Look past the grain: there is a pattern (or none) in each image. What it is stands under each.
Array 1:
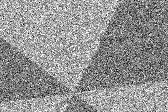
spokes from one point
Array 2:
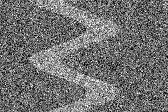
a wavy band
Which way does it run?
top to bottom
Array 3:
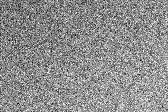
a smooth slope
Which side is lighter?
bottom right
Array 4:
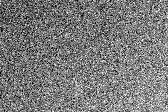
a smooth slope
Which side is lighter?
bottom right
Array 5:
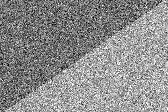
a sharp edge
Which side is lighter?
bottom right
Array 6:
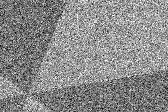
spokes from one point
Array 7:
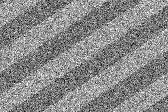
diagonal stripes
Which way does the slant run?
bottom left to top right
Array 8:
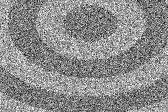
rings round one point
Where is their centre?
top middle
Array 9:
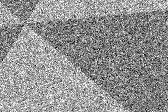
spokes from one point
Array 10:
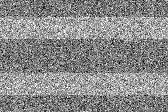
horizontal stripes
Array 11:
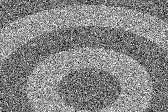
rings round one point
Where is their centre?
bottom middle
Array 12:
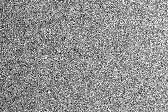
a smooth slope
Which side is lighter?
right
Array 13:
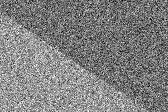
a sharp edge
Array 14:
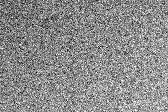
a smooth slope
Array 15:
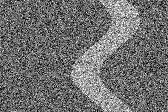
a wavy band
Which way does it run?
top to bottom
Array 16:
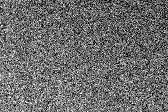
a smooth slope
